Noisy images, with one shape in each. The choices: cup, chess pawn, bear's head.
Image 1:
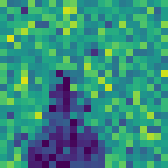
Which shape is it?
chess pawn
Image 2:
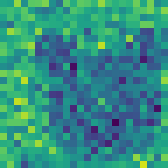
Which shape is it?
bear's head
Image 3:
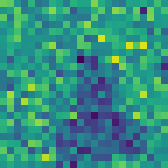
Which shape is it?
chess pawn
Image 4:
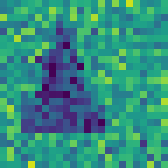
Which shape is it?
chess pawn
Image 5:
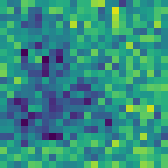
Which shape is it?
chess pawn
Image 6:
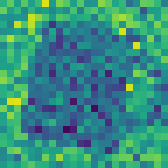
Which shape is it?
cup
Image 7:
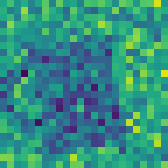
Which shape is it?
cup
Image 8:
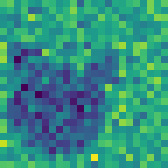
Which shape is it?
bear's head
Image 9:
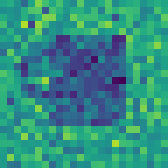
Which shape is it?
cup
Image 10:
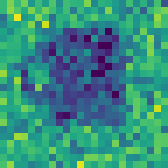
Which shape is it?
cup
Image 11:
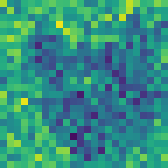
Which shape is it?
bear's head
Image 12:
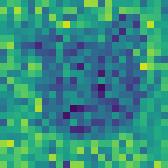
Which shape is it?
bear's head
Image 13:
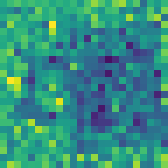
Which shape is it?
cup
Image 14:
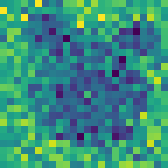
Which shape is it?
bear's head
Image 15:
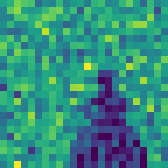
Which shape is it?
chess pawn
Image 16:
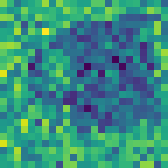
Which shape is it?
cup
